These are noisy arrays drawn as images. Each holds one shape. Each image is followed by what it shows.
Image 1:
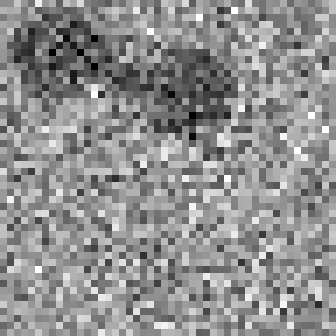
dumbbell
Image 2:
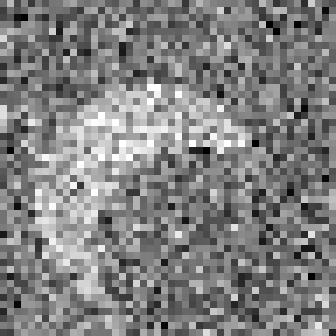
crescent
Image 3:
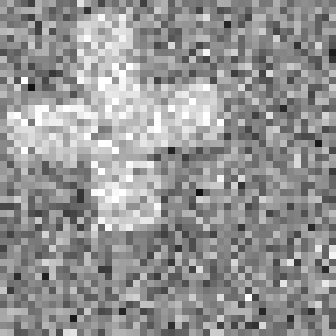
cross
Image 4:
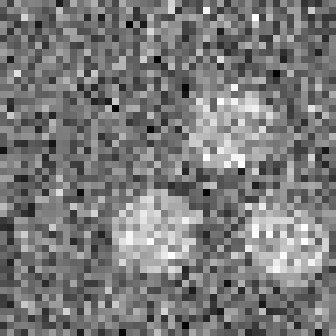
three dots
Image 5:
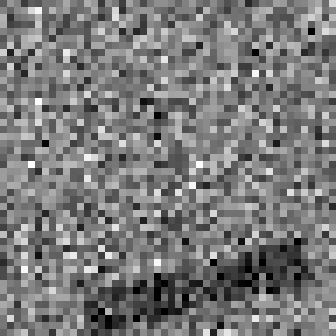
bar
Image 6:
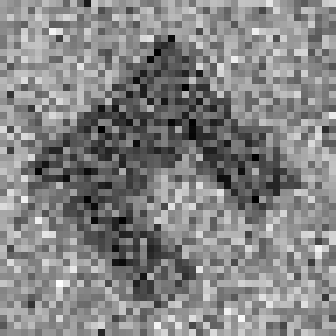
square with a notch
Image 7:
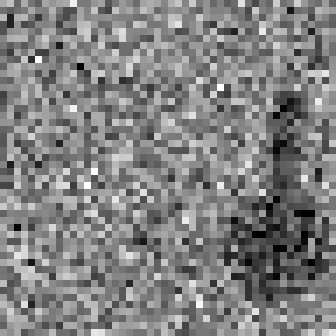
lollipop
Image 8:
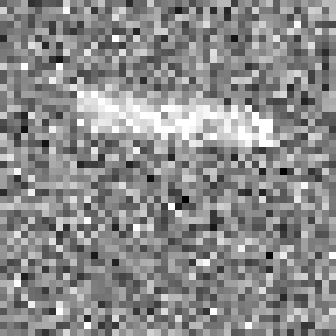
bar
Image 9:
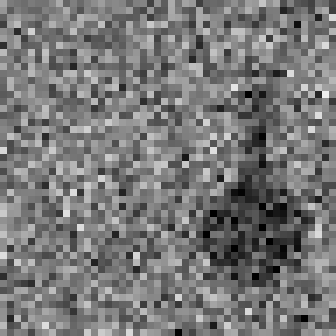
lollipop
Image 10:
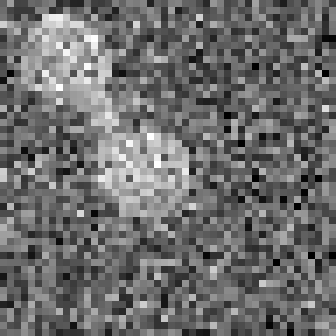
dumbbell
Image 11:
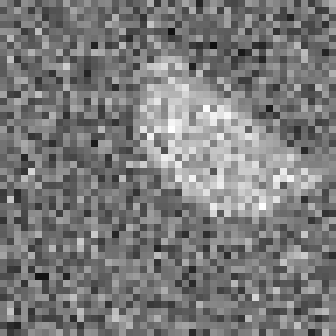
half disc
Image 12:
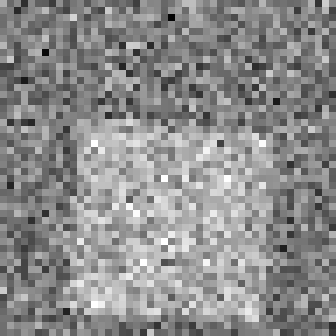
square
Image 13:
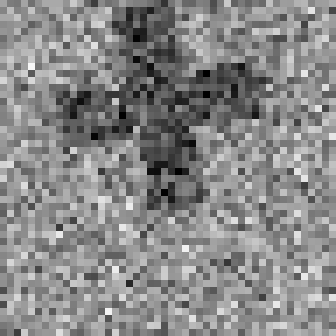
cross
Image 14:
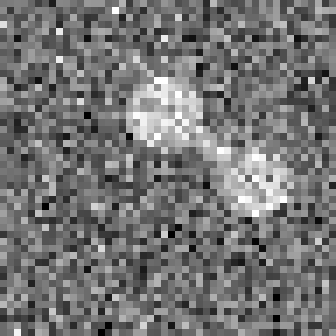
dumbbell
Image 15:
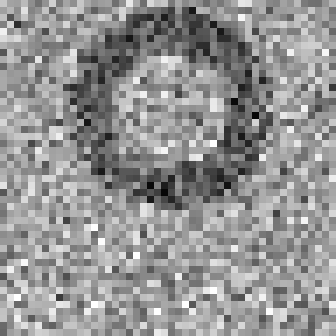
ring
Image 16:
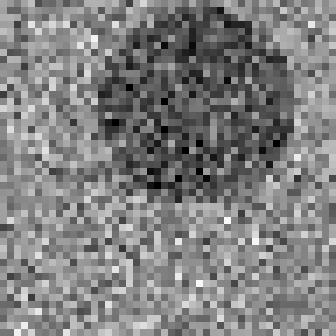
disc
